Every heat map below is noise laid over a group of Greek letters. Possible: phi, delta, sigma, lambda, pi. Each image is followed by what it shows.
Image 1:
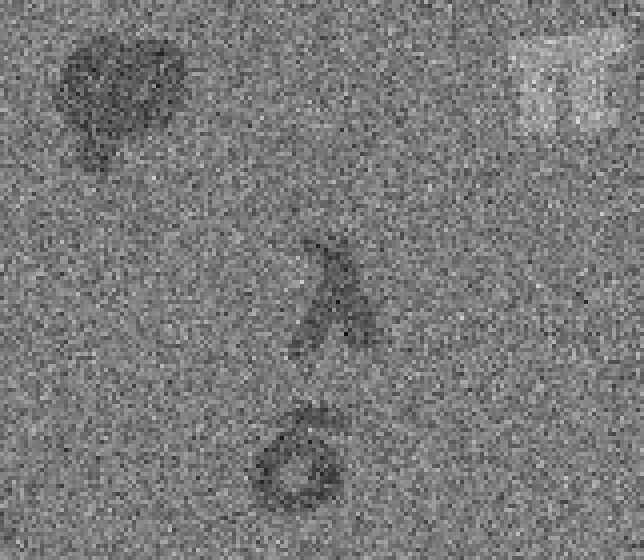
top left: dark phi; top right: light pi; centre: dark lambda; bottom middle: dark delta
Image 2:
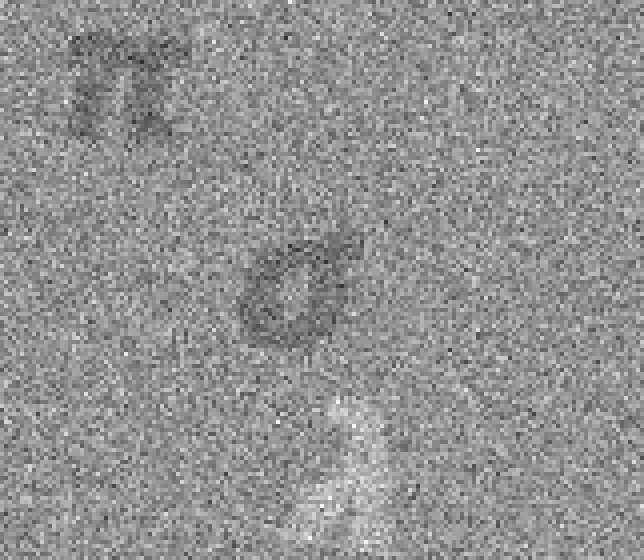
top left: dark pi; centre: dark sigma; bottom middle: light lambda
